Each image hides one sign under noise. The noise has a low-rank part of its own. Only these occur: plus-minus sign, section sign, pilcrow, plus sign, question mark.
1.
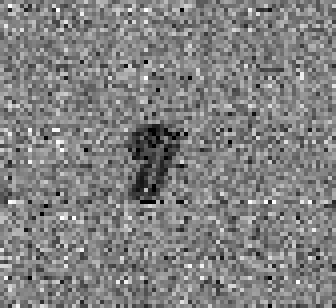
pilcrow
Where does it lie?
centre
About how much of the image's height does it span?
a quarter
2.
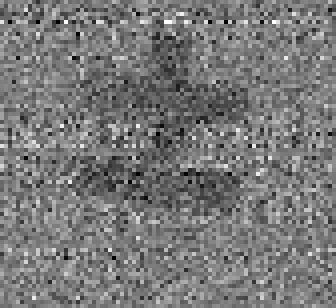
plus-minus sign
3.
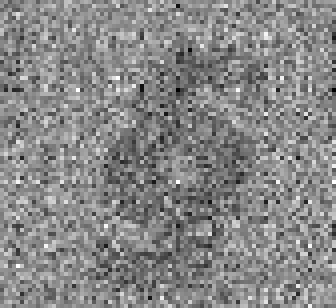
section sign
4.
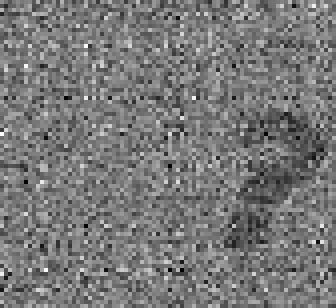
question mark
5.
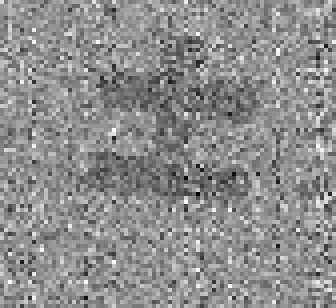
plus-minus sign
